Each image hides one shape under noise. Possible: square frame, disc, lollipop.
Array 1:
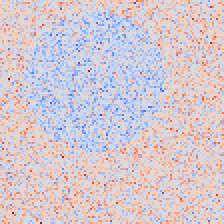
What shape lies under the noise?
disc
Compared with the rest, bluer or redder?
bluer
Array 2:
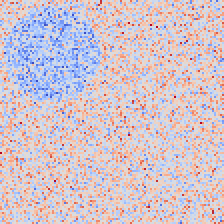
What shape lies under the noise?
disc
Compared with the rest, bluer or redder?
bluer
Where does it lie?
top left
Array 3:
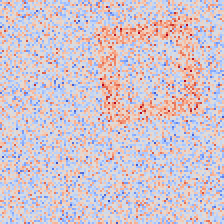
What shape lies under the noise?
square frame
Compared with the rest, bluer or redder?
redder
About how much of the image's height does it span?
half
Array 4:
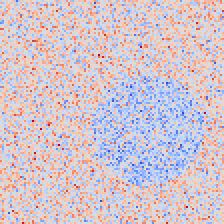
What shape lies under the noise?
disc
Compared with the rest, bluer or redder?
bluer
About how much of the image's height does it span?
half
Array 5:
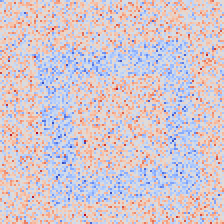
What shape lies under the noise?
square frame
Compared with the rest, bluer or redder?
bluer
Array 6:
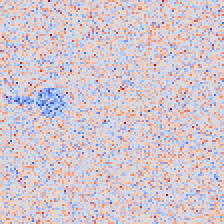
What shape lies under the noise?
lollipop
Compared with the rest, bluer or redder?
bluer
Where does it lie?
middle left
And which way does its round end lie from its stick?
right
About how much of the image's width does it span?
a quarter
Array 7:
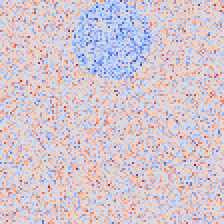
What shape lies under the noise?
disc
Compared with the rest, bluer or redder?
bluer
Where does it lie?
top middle
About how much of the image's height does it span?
a third
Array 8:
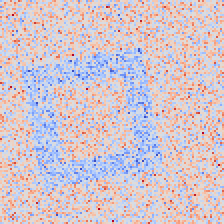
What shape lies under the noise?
square frame
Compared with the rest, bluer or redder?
bluer
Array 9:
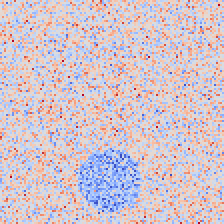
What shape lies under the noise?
disc
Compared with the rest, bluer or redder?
bluer
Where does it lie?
bottom middle
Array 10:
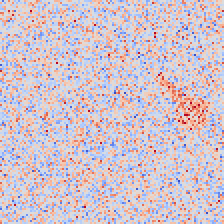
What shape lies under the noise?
lollipop
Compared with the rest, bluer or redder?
redder
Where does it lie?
middle right
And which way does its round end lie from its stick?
down and right
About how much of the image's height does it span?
a quarter
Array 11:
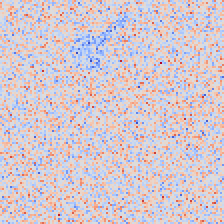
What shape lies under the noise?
lollipop
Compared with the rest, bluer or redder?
bluer
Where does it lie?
top middle
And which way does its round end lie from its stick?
down and left
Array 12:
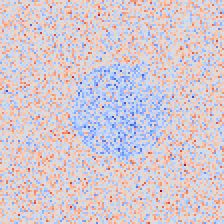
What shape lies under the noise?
disc
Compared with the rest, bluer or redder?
bluer
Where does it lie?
centre
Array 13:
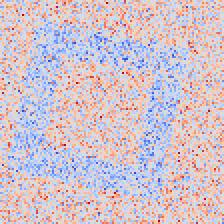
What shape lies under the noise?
square frame
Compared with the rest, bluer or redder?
bluer
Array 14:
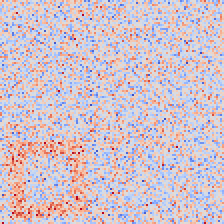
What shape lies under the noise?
square frame
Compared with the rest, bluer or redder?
redder
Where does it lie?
bottom left
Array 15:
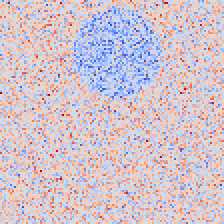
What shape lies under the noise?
disc
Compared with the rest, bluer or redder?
bluer
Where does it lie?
top middle
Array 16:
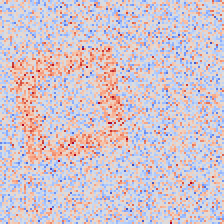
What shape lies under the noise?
square frame
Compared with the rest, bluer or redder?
redder
